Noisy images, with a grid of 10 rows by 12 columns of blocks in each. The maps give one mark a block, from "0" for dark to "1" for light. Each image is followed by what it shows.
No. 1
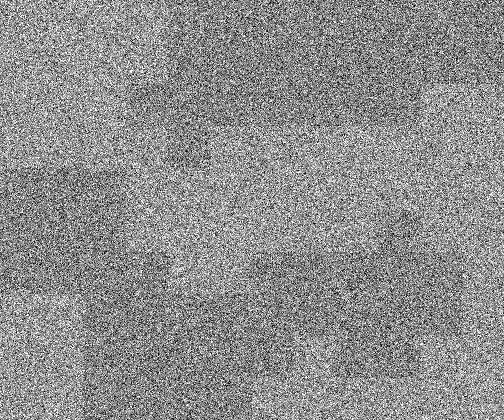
1 1 1 1 0 0 0 0 0 0 0 0
1 1 1 1 0 0 0 0 0 0 0 0
1 1 1 0 0 0 0 0 0 0 1 1
1 1 1 1 0 1 1 1 1 1 1 1
0 0 0 1 1 1 1 1 1 1 1 1
0 0 0 1 1 1 1 1 1 0 1 1
0 0 0 0 1 1 0 0 0 0 0 1
1 1 0 0 0 0 0 0 0 0 0 1
1 1 0 0 0 0 0 1 0 0 1 1
1 1 0 0 0 0 1 1 1 1 1 1
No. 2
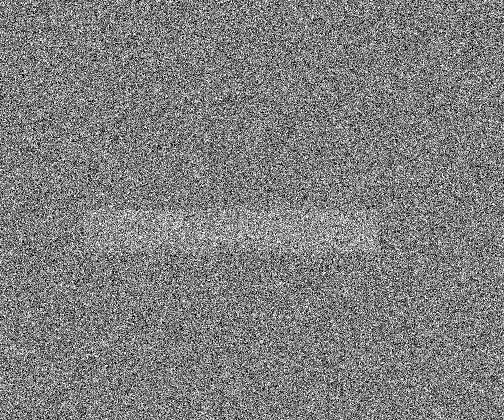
0 0 0 0 0 0 0 0 0 0 0 0
0 0 0 0 0 0 0 0 0 0 0 0
0 0 0 0 0 0 0 0 0 0 0 0
0 0 0 0 0 0 0 0 0 0 0 0
0 0 0 0 0 0 0 0 0 0 0 0
0 0 1 1 1 1 1 1 1 0 0 0
0 0 0 0 0 0 0 0 0 0 0 0
0 0 0 0 0 0 0 0 0 0 0 0
0 0 0 0 0 0 0 0 0 0 0 0
0 0 0 0 0 0 0 0 0 0 0 0
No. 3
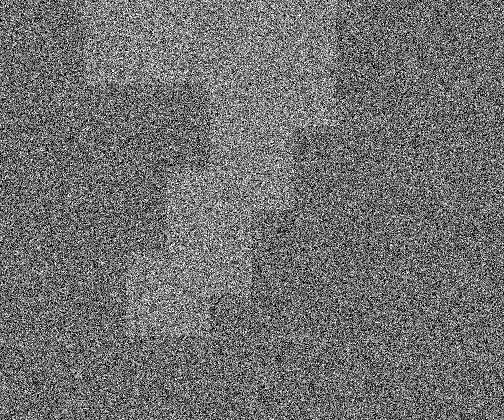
0 0 1 1 1 1 1 1 0 0 0 0
0 0 1 1 1 1 1 1 0 0 0 0
0 0 0 0 0 1 1 1 0 0 0 0
0 0 0 0 0 1 1 0 0 0 0 0
0 0 0 0 1 1 1 0 0 0 0 0
0 0 0 0 1 1 0 0 0 0 0 0
0 0 0 1 1 1 0 0 0 0 0 0
0 0 0 1 1 0 0 0 0 0 0 0
0 0 0 0 0 0 0 0 0 0 0 0
0 0 0 0 0 0 0 0 0 0 0 0
